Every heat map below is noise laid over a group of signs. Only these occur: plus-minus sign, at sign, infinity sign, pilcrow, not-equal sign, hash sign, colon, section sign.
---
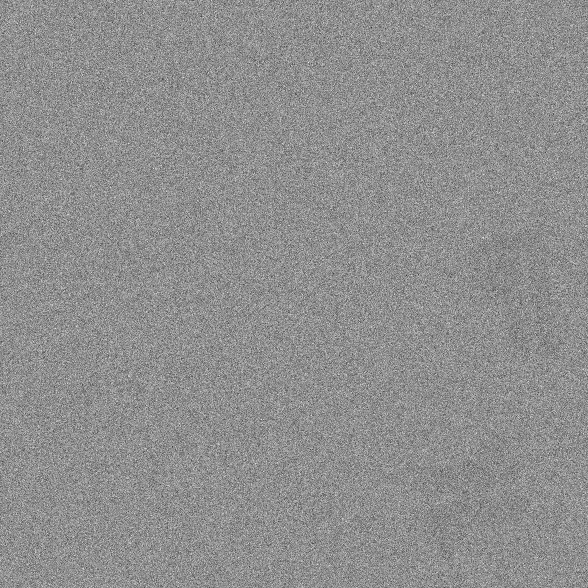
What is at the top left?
nothing
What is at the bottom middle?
nothing
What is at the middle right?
pilcrow
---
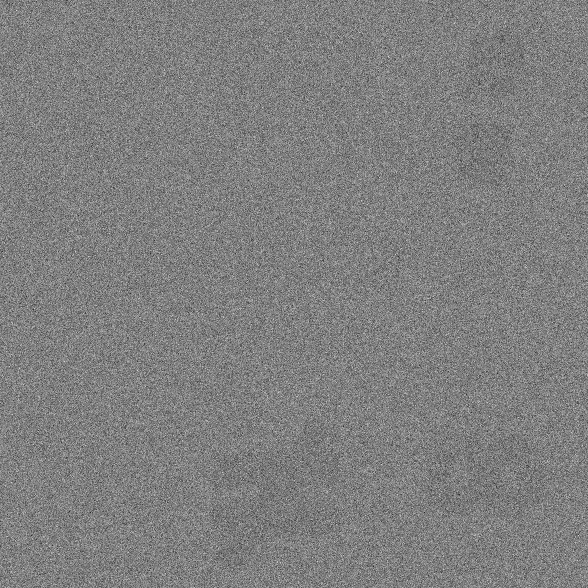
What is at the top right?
colon
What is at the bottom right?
infinity sign
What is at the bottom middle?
not-equal sign
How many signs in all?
3
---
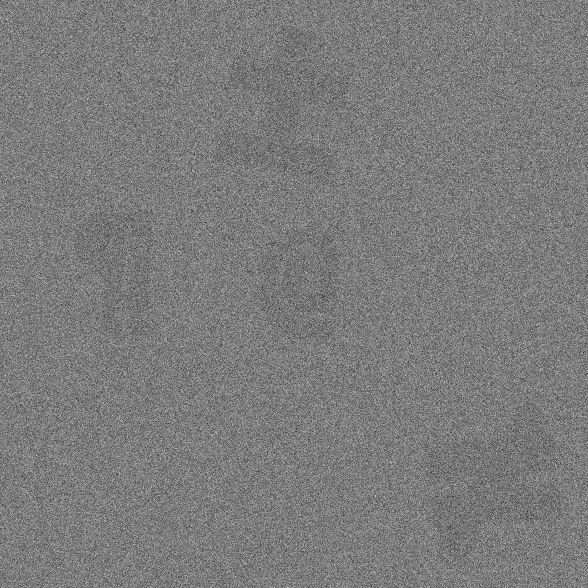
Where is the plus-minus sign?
top middle
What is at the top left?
nothing
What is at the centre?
at sign
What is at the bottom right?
not-equal sign
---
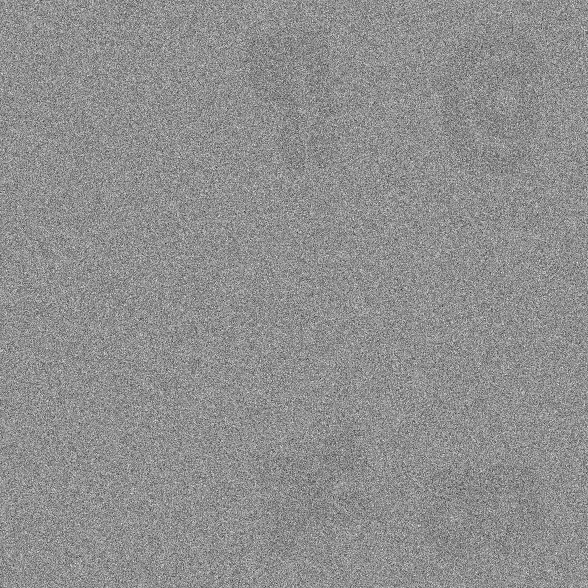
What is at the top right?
at sign
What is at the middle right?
nothing
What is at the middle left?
nothing
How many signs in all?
4
